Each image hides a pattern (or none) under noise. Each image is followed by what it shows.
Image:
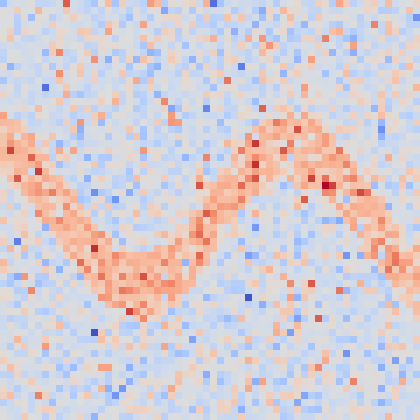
a wavy band
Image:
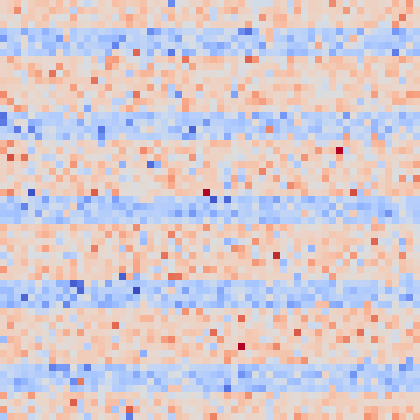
horizontal stripes
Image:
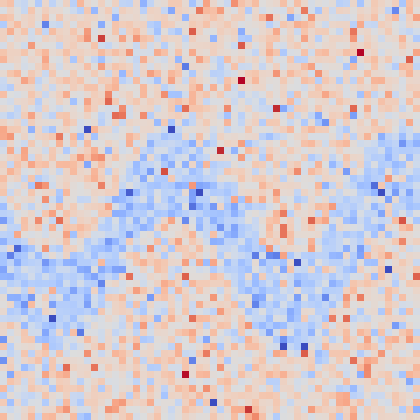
a wavy band
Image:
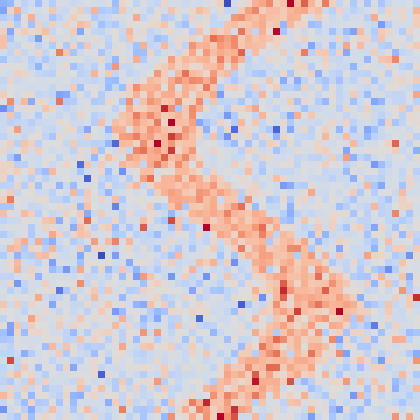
a wavy band
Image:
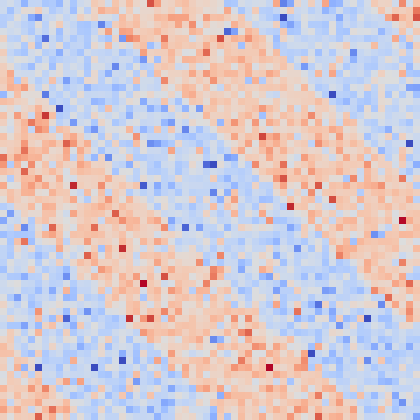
diagonal stripes
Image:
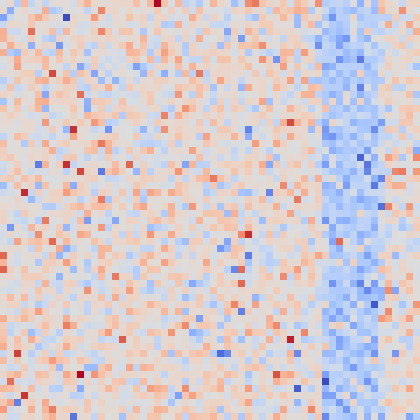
one vertical stripe
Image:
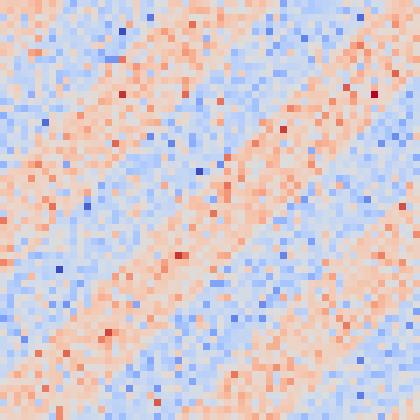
diagonal stripes
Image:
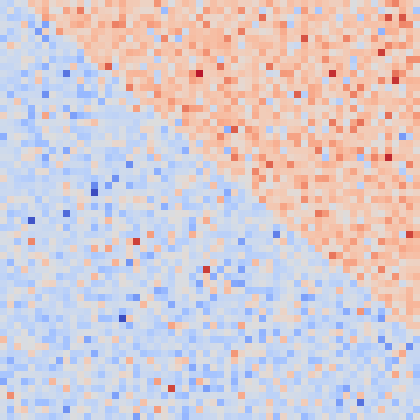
a sharp edge
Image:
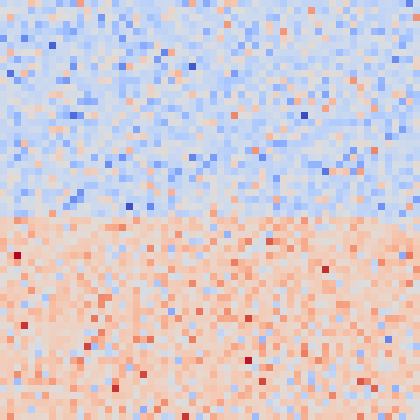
a sharp edge
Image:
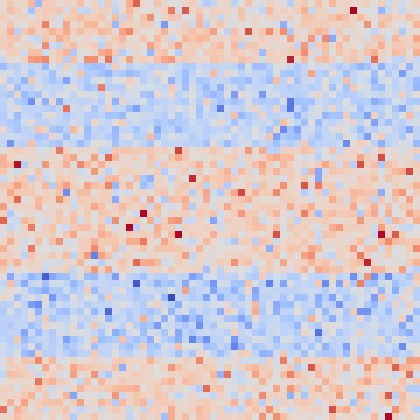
horizontal stripes
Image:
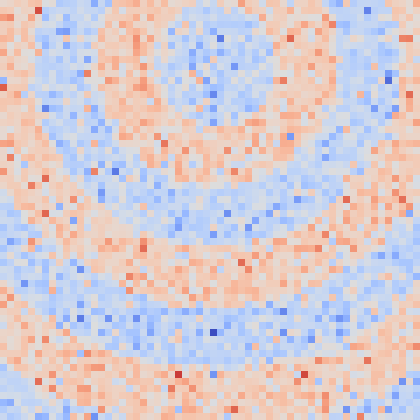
rings round one point
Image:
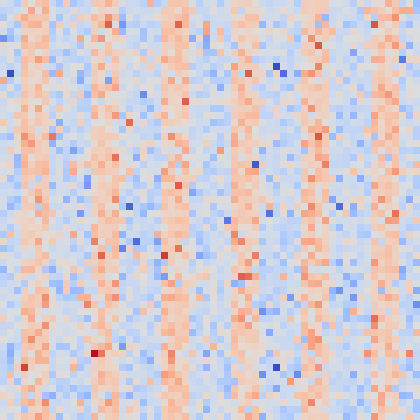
vertical stripes
